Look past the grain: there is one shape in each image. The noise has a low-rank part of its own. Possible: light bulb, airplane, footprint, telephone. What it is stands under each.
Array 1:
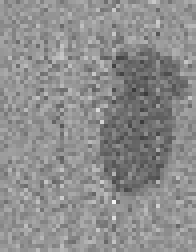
footprint
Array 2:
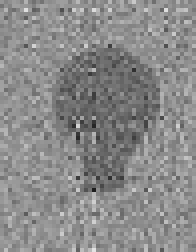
light bulb
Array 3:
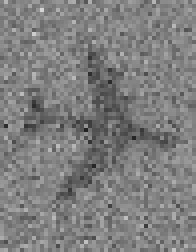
airplane
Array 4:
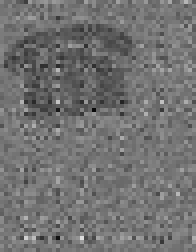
telephone
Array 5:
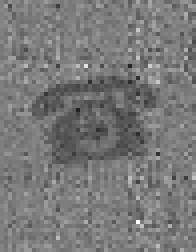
telephone
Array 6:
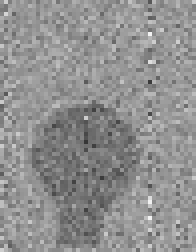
light bulb
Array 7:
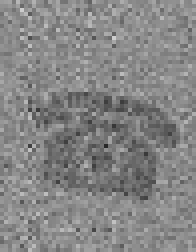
telephone
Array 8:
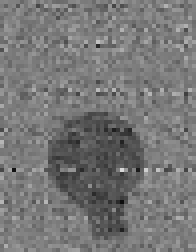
light bulb
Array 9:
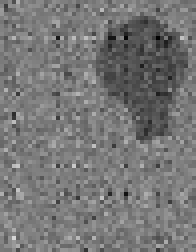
light bulb
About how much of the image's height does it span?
half
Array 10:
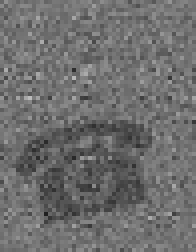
telephone
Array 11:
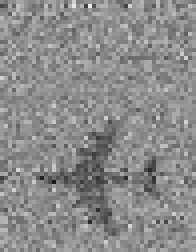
airplane
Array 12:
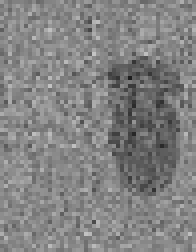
footprint
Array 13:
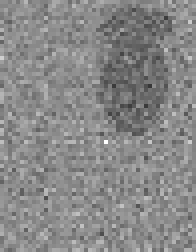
footprint
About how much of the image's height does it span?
half
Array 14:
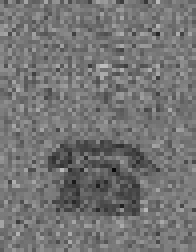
telephone
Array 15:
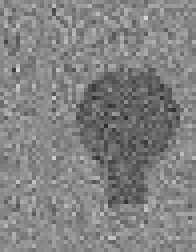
light bulb
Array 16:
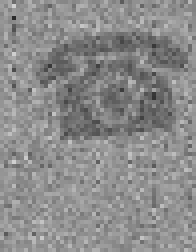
telephone
